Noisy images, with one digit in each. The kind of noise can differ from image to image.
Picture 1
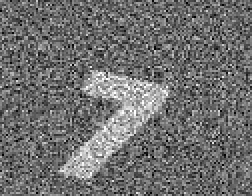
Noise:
low rank plus noise
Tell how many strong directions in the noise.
three or four
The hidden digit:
7
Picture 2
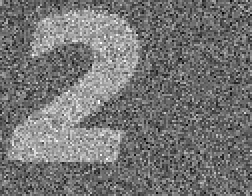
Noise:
independent entries
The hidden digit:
2
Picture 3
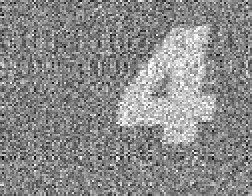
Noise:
low rank plus noise
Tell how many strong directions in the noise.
one
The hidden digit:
4
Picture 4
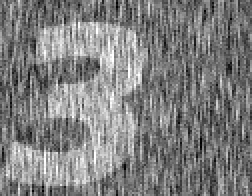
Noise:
streaked along the columns
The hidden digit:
3
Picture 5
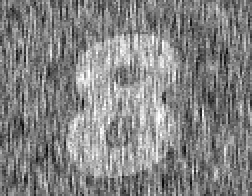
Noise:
streaked along the columns
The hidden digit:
8
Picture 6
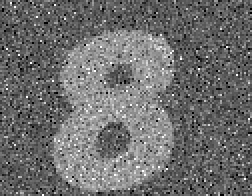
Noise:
heavy tails
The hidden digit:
8
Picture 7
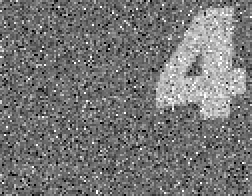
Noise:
heavy tails
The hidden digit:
4
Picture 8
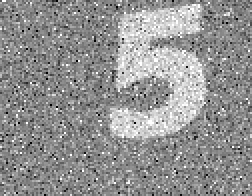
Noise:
heavy tails
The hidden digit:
5
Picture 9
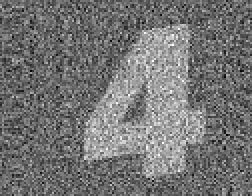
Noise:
low rank plus noise
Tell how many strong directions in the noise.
two
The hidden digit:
4
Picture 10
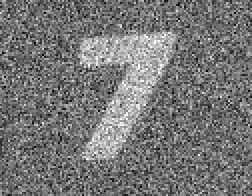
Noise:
independent entries
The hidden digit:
7
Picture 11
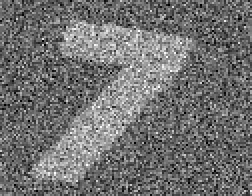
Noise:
independent entries
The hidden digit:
7
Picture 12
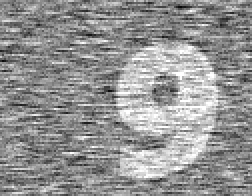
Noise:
streaked along the rows
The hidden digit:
9
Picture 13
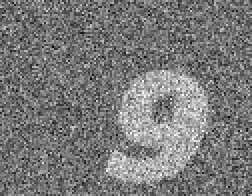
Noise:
independent entries
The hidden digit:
9
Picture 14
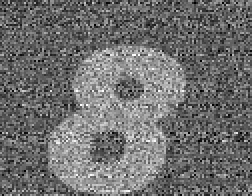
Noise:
rows of uneven size
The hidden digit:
8
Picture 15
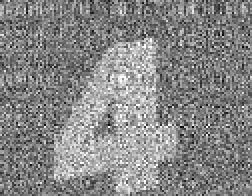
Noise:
low rank plus noise
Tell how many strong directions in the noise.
two
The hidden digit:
4
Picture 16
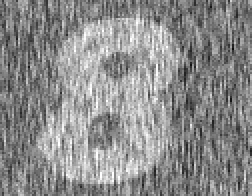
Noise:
streaked along the columns
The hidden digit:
8
